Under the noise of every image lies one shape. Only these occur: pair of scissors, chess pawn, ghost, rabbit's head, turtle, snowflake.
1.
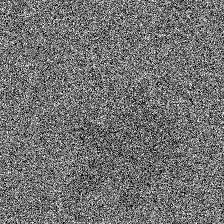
turtle
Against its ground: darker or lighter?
darker
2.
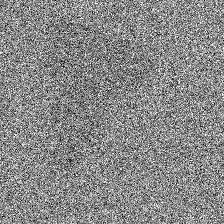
chess pawn
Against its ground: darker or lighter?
darker
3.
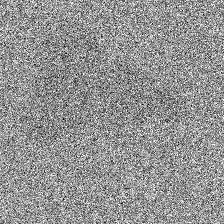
chess pawn
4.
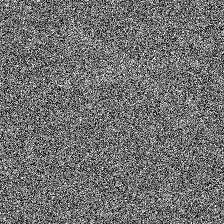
pair of scissors
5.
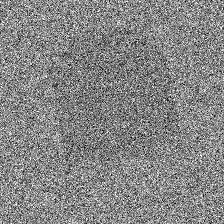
ghost
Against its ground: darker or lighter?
darker
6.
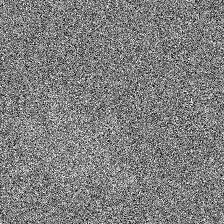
turtle
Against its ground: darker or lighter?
lighter
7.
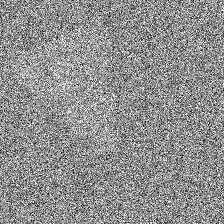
chess pawn
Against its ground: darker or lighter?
lighter
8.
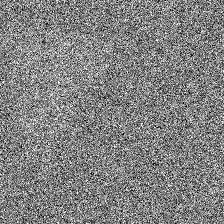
chess pawn
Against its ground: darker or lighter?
lighter
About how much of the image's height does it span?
two thirds
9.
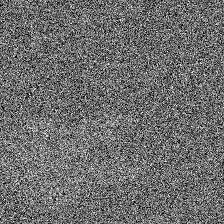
rabbit's head
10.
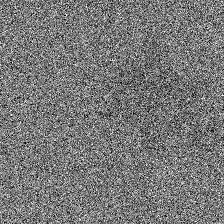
turtle
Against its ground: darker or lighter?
darker
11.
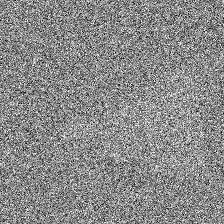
chess pawn
